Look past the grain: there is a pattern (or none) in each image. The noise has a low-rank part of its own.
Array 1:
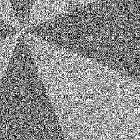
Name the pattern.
spokes from one point
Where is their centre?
top left
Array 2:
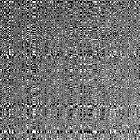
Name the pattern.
a smooth slope
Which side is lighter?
bottom right
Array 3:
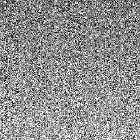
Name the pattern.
a smooth slope
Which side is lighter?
bottom
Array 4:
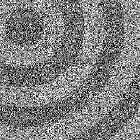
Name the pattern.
rings round one point
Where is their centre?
top left
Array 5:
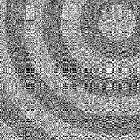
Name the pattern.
rings round one point
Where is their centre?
top right
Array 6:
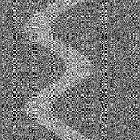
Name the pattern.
a wavy band
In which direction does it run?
top to bottom
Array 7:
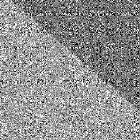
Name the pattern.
a sharp edge
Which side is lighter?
bottom left
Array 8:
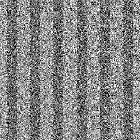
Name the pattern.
vertical stripes
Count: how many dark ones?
6
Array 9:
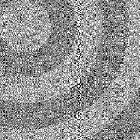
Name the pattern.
rings round one point
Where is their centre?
top left
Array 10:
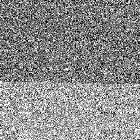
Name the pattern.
a sharp edge
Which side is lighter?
bottom
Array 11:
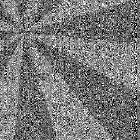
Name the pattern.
spokes from one point
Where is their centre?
top left
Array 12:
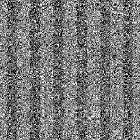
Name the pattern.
vertical stripes
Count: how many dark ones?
6
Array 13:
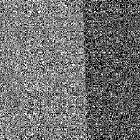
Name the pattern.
a sharp edge
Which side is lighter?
left
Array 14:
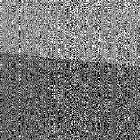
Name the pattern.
a sharp edge
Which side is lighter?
top
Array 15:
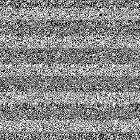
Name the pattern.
horizontal stripes
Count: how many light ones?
5
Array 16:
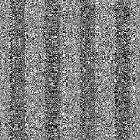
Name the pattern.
vertical stripes
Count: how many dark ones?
4
